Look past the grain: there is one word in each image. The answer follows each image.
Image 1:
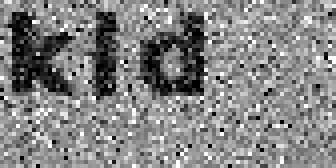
kid
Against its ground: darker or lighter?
darker
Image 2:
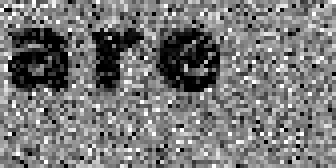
are
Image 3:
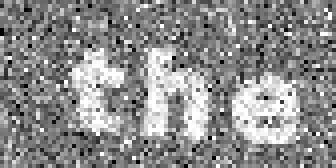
the
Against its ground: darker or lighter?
lighter
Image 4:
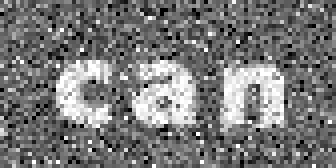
can
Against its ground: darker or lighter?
lighter
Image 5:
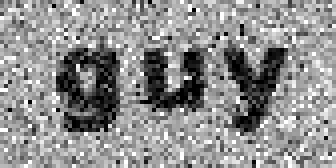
guy
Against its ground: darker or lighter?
darker
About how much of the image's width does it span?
two thirds
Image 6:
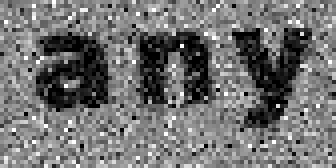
any
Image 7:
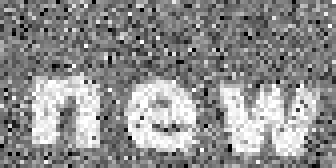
new
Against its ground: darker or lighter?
lighter
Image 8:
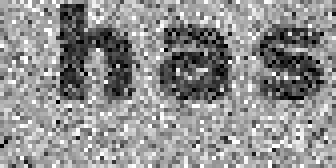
has
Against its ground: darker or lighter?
darker
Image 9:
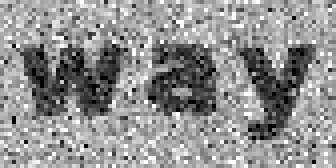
way
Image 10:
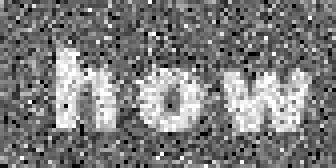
how
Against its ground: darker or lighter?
lighter
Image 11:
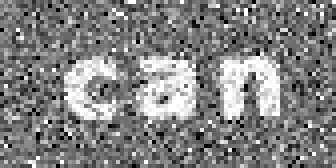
can
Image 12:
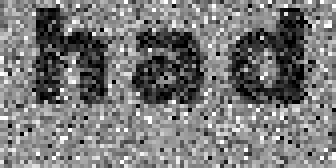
had
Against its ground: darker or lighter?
darker
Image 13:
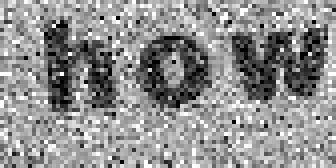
how
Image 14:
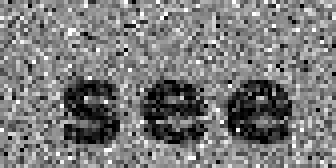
see
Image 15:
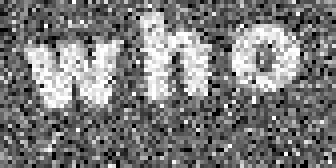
who
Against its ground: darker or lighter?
lighter
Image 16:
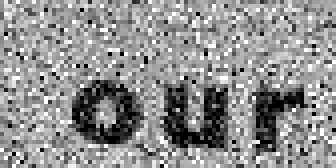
our
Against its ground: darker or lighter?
darker
